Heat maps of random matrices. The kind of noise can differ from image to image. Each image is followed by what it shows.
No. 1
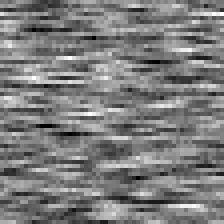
streaked along the rows
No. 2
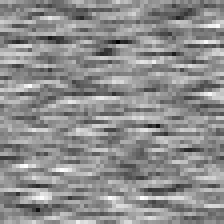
streaked along the rows
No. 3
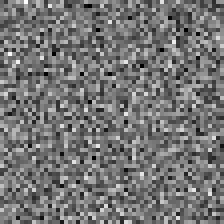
independent entries
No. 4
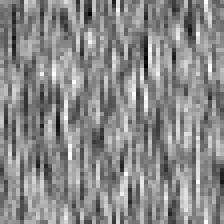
streaked along the columns
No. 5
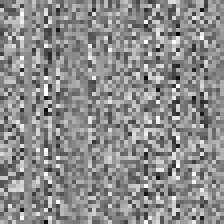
columns of uneven size
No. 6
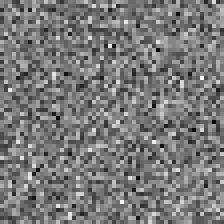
independent entries
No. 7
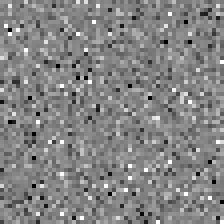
heavy tails
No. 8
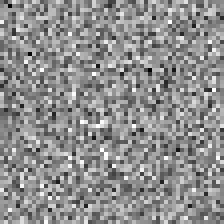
independent entries
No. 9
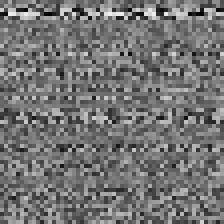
rows of uneven size
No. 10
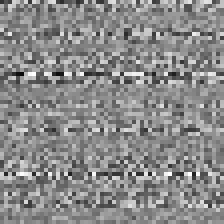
rows of uneven size
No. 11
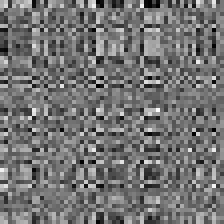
low rank plus noise
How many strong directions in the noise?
one
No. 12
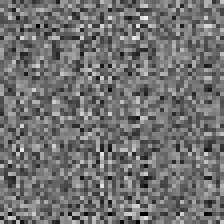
low rank plus noise
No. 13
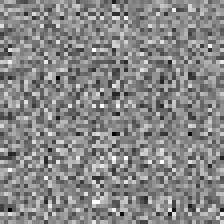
low rank plus noise
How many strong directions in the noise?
three or four
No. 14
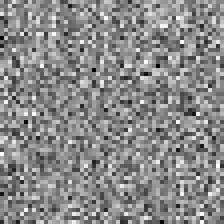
low rank plus noise
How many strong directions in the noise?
five to eight
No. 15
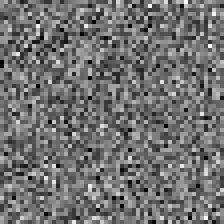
independent entries
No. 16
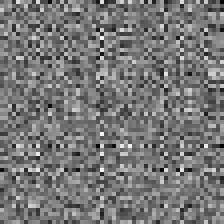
low rank plus noise
